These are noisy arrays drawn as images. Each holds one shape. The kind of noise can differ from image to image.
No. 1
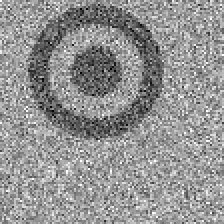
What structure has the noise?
low rank plus noise
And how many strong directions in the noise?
five to eight
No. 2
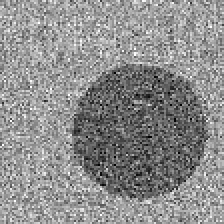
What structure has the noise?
low rank plus noise
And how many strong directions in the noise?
three or four
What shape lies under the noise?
disc
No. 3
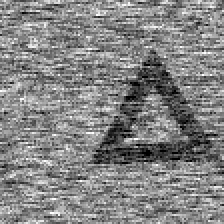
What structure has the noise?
streaked along the rows
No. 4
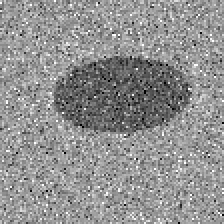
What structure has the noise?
heavy tails
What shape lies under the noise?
ellipse
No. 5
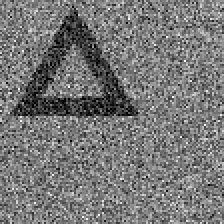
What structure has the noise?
independent entries
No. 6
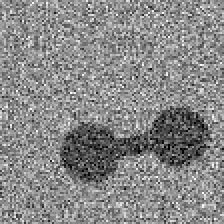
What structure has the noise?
low rank plus noise
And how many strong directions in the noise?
five to eight
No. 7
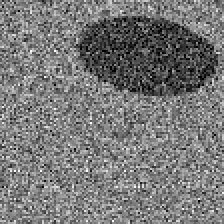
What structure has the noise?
low rank plus noise
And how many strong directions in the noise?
five to eight
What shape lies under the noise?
ellipse
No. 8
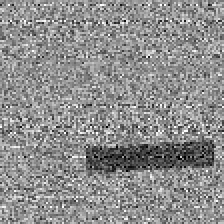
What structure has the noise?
rows of uneven size
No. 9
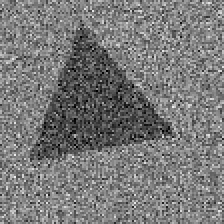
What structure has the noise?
low rank plus noise
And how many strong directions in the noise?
one
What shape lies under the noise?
triangle
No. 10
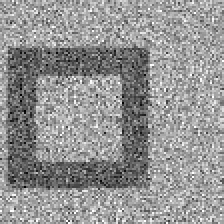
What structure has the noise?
low rank plus noise
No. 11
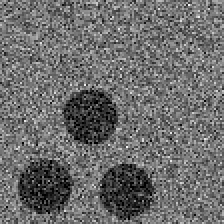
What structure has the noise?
independent entries
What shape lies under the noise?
three dots
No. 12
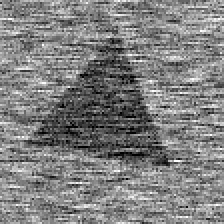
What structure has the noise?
streaked along the rows
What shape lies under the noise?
triangle
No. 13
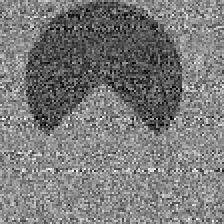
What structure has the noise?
rows of uneven size
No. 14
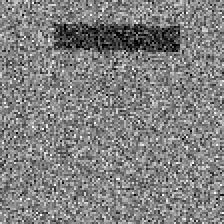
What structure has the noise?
independent entries
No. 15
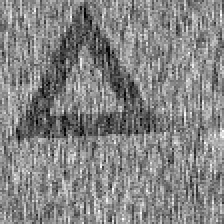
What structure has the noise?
streaked along the columns
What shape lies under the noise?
triangle frame
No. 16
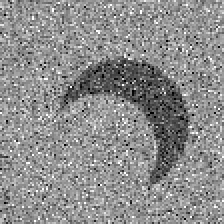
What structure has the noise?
heavy tails
